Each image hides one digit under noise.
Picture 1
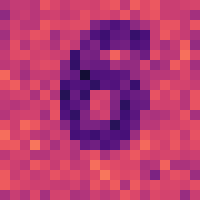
dark 6
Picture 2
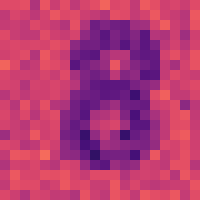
dark 8
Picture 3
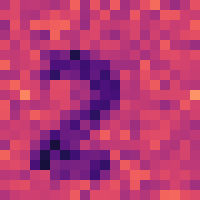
dark 2
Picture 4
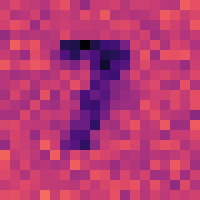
dark 7
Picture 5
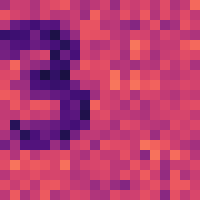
dark 3
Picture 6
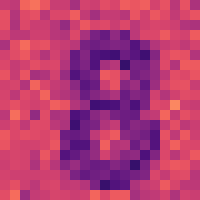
dark 8
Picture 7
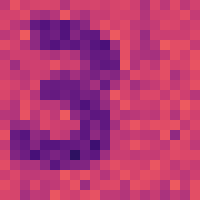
dark 3
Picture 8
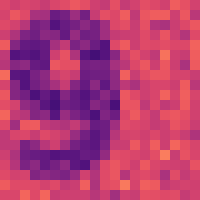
dark 9
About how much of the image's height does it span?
nearly all
